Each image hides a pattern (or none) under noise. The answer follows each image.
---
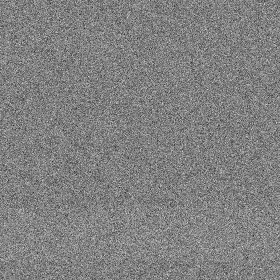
one band of rows
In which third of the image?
bottom
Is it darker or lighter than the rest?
lighter
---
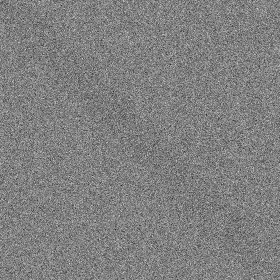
a diagonal band
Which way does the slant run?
top left to bottom right
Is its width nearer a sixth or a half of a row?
a sixth
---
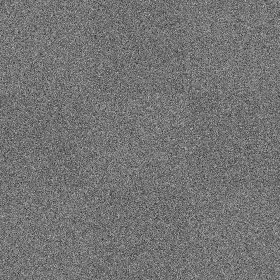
a checkerboard
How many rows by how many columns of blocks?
3 by 3
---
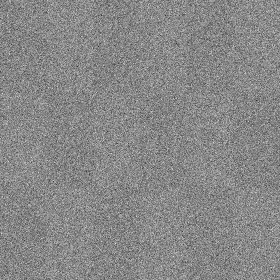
a checkerboard
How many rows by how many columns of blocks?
3 by 6
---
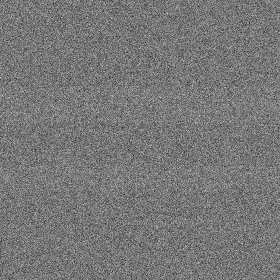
bands of rows
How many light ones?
2
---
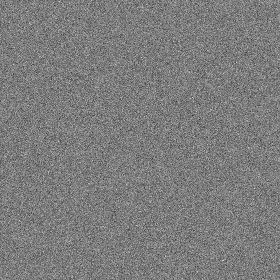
only noise
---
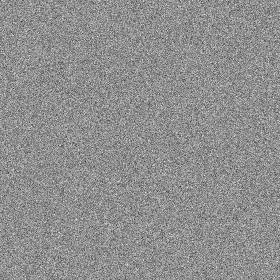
only noise
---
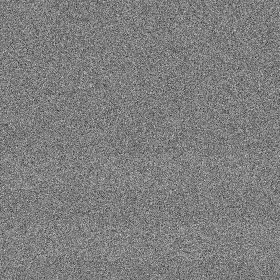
bands of rows
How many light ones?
2
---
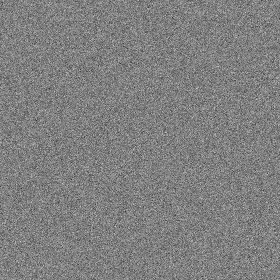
only noise
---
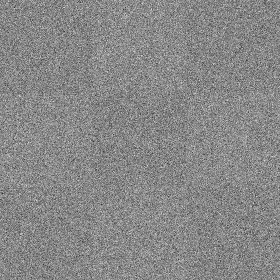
a checkerboard
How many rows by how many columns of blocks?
3 by 3
